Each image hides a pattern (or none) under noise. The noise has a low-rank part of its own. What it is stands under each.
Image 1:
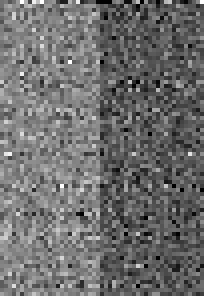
a sharp edge
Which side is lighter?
left
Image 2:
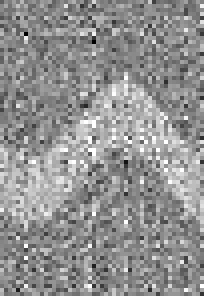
a wavy band
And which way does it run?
left to right
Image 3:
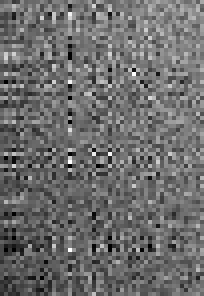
a smooth slope
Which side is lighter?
top right
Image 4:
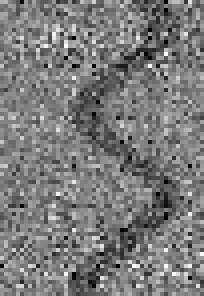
a wavy band
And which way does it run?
top to bottom
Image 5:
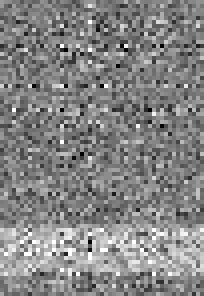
one horizontal stripe
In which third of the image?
bottom
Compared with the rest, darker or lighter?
lighter
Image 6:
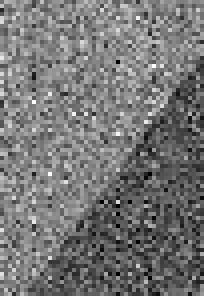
a sharp edge
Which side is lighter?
top left
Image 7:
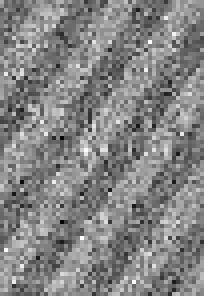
diagonal stripes
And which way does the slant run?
bottom left to top right
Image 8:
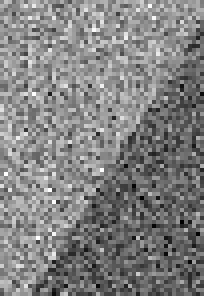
a sharp edge
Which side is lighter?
top left
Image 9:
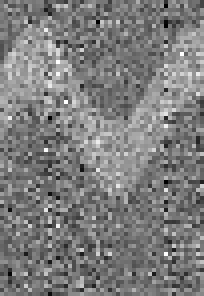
a wavy band
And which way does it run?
left to right
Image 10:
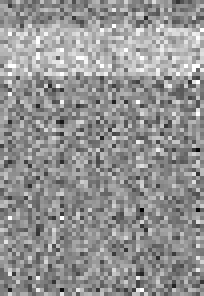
one horizontal stripe
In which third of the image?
top
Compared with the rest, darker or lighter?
lighter
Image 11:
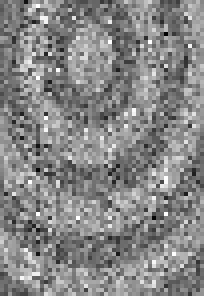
rings round one point
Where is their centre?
top middle
